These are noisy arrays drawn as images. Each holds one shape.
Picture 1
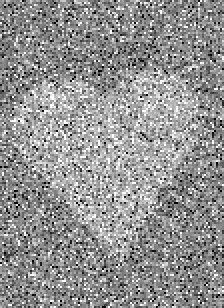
heart
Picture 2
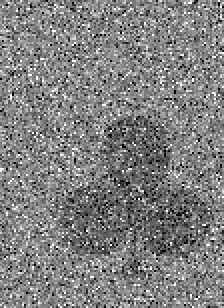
club
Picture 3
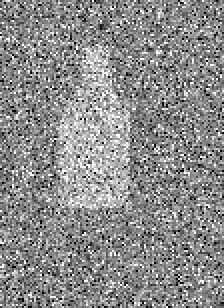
bottle
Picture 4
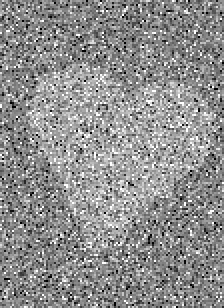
heart
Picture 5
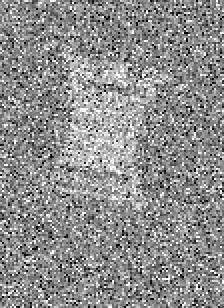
chess rook
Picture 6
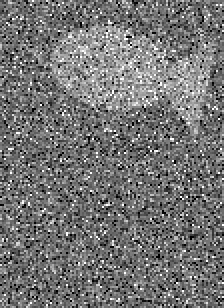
fish
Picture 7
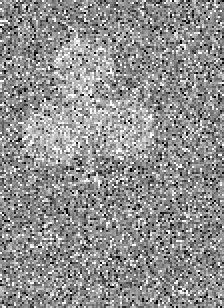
club
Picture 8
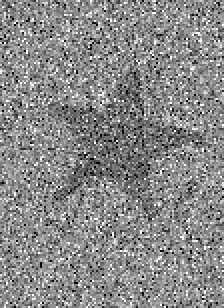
star
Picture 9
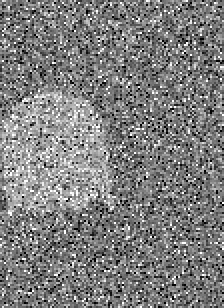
ghost
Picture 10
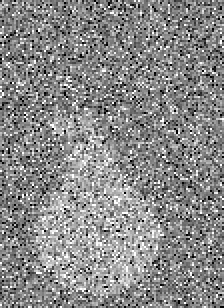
pear
